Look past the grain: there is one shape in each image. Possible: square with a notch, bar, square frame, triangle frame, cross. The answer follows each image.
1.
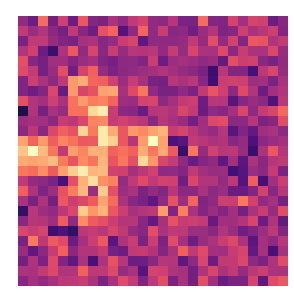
light cross
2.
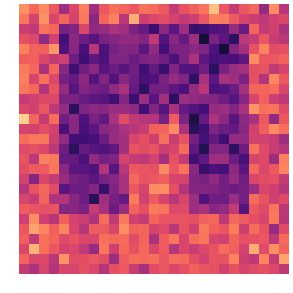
dark square with a notch
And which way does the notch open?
down
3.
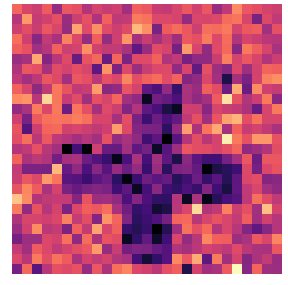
dark cross
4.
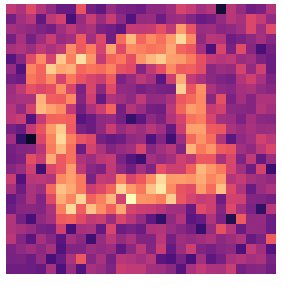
light square frame
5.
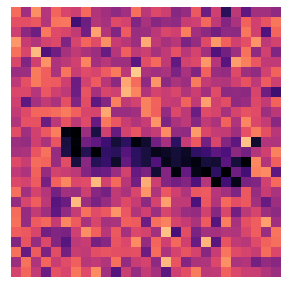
dark bar
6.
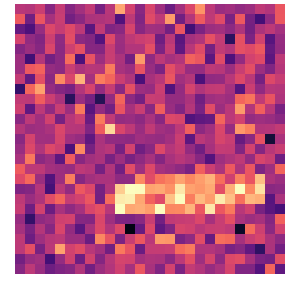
light bar
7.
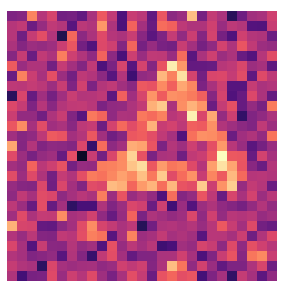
light triangle frame
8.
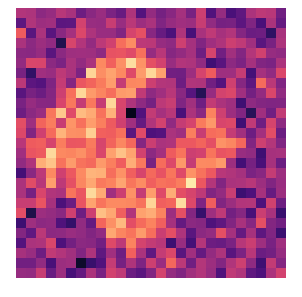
light square with a notch
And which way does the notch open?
up and right
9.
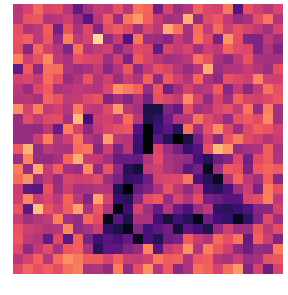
dark triangle frame
